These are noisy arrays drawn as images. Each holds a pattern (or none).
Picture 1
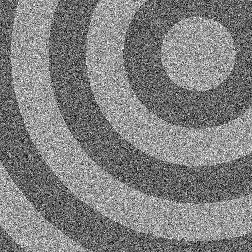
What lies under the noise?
rings round one point
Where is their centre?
top right
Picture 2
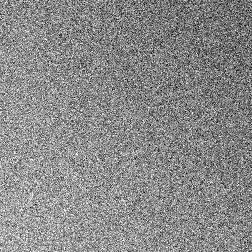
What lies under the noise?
a smooth slope
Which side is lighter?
bottom left
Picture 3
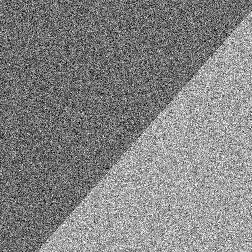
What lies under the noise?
a sharp edge
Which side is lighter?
bottom right
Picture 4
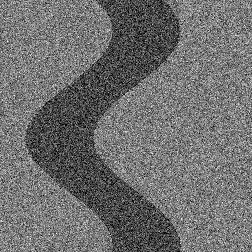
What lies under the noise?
a wavy band
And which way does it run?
top to bottom
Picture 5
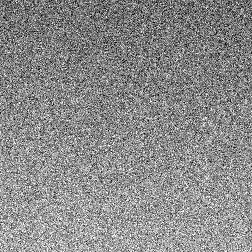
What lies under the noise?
a smooth slope
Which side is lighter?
bottom
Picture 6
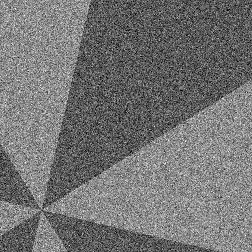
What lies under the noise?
spokes from one point
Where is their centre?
bottom left
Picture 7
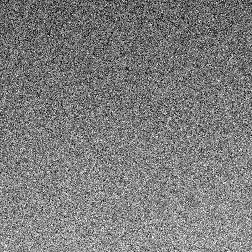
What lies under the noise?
a smooth slope
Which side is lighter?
bottom
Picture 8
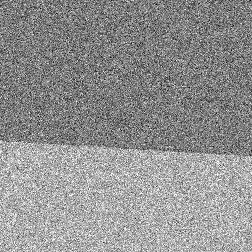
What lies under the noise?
a sharp edge
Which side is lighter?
bottom
